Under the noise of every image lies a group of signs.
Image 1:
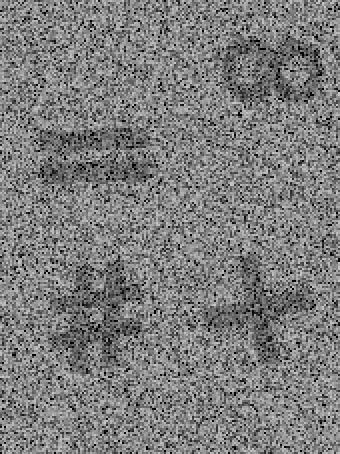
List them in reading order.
top left: dark equals sign; top right: dark infinity sign; bottom left: dark hash sign; bottom right: dark plus sign
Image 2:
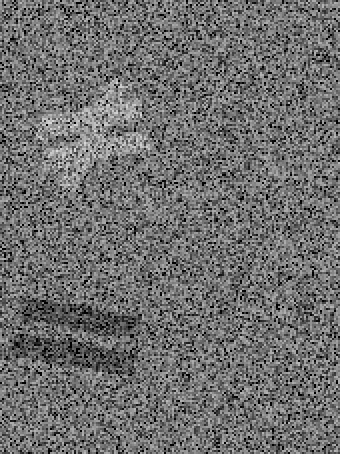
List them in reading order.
top left: light not-equal sign; bottom left: dark equals sign
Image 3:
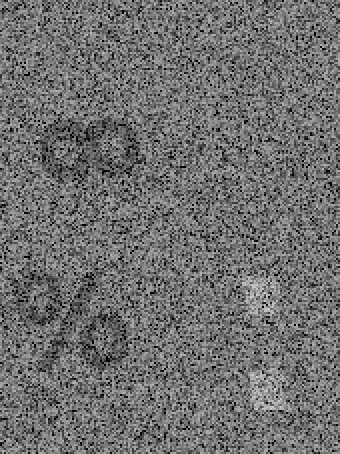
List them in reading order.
top left: dark infinity sign; bottom left: dark percent sign; bottom right: light colon
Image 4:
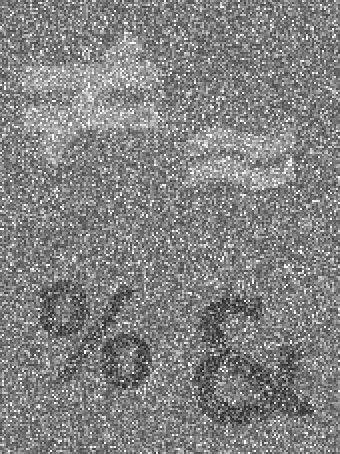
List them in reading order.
top left: light not-equal sign; top right: light approximately sign; bottom left: dark percent sign; bottom right: dark ampersand
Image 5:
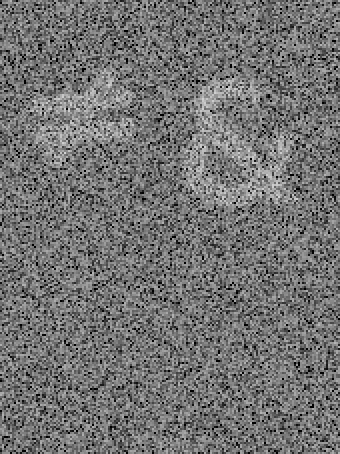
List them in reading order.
top left: light not-equal sign; top right: light ampersand
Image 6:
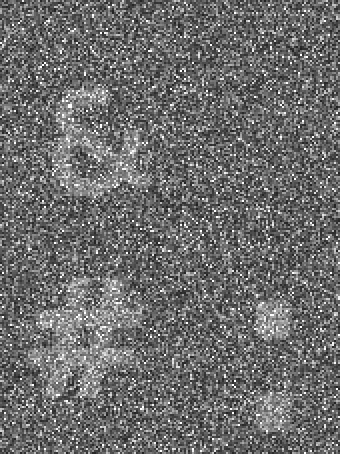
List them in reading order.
top left: light ampersand; bottom left: light hash sign; bottom right: light colon
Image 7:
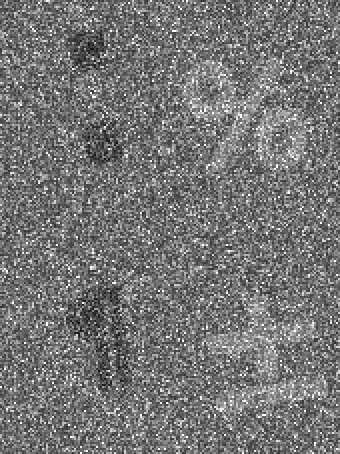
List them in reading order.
top left: dark colon; top right: light percent sign; bottom left: dark pilcrow; bottom right: light plus-minus sign
